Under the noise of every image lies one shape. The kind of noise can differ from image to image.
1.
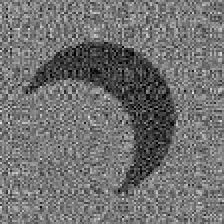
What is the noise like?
low rank plus noise
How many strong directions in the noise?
two
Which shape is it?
crescent
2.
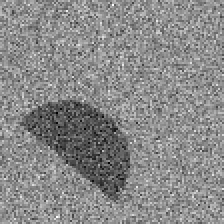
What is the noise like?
independent entries
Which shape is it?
half disc
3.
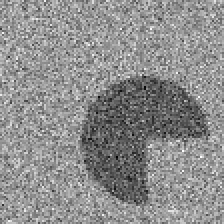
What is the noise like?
independent entries
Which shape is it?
disc with a wedge cut out
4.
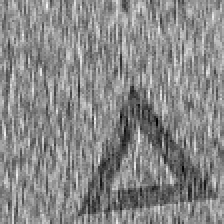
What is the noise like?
streaked along the columns
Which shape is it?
triangle frame
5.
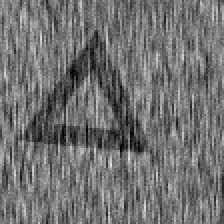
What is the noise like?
streaked along the columns
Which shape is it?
triangle frame
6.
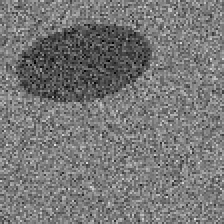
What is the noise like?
independent entries
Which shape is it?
ellipse
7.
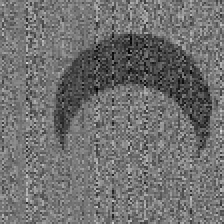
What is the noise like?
columns of uneven size
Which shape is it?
crescent
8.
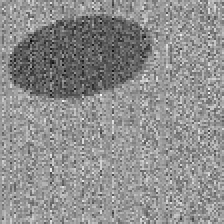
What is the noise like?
columns of uneven size
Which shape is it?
ellipse
